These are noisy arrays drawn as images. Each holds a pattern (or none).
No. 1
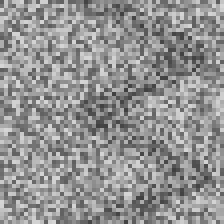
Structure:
a wavy band
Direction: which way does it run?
top to bottom
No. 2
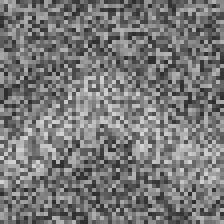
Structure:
a wavy band
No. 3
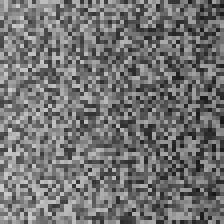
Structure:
a smooth slope
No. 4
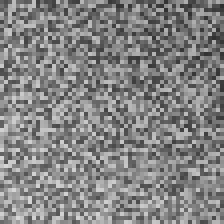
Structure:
a smooth slope
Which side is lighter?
bottom left
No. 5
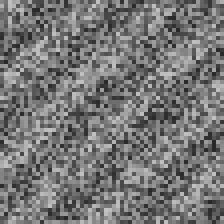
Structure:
diagonal stripes
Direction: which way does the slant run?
bottom left to top right
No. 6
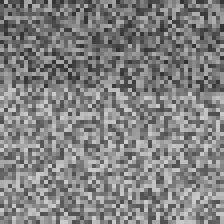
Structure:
a sharp edge
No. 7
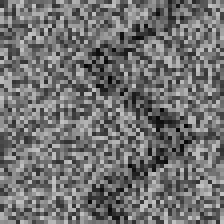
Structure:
a wavy band
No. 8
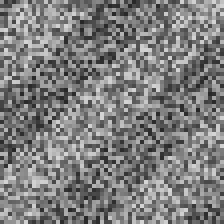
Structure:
diagonal stripes
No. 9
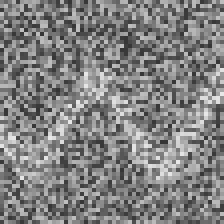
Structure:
a wavy band
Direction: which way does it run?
left to right
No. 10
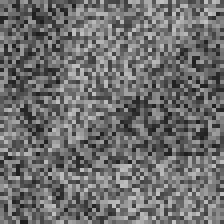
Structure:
spokes from one point
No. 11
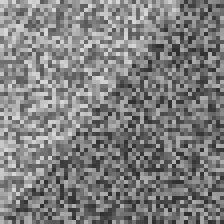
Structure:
a sharp edge
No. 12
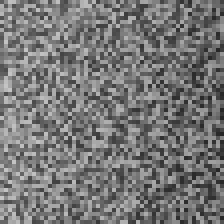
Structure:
a smooth slope
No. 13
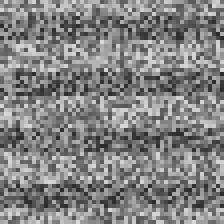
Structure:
horizontal stripes
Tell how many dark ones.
4
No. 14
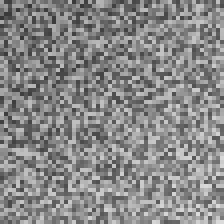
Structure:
a smooth slope
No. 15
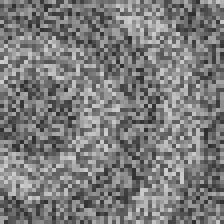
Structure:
rings round one point
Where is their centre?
middle left
